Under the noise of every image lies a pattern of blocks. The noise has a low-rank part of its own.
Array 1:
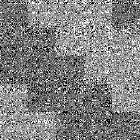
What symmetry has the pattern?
mirrored about the diagonal from the bottom left
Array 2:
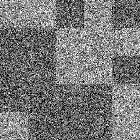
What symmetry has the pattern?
mirrored about the diagonal from the bottom left
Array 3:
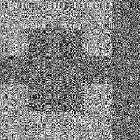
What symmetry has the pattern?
top and bottom mirror each other
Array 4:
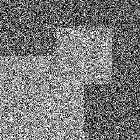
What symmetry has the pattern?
mirrored about the diagonal from the bottom left
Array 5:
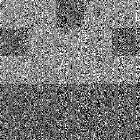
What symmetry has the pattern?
left and right mirror each other
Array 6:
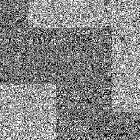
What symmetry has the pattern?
mirrored about the diagonal from the bottom left
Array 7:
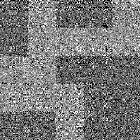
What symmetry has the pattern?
no symmetry
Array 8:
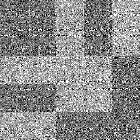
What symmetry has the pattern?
mirrored about the diagonal from the top left
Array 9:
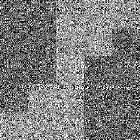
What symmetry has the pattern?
the same after a half turn
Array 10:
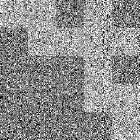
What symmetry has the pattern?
mirrored about the diagonal from the bottom left
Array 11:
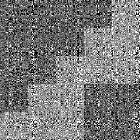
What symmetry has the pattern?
mirrored about the diagonal from the top left
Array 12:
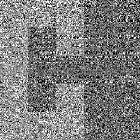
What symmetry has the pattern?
top and bottom mirror each other
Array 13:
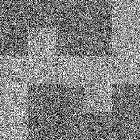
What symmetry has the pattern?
the same after a half turn
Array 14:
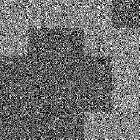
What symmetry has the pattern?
mirrored about the diagonal from the bottom left
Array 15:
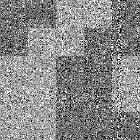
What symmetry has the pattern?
no symmetry
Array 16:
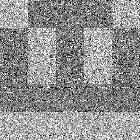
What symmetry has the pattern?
left and right mirror each other
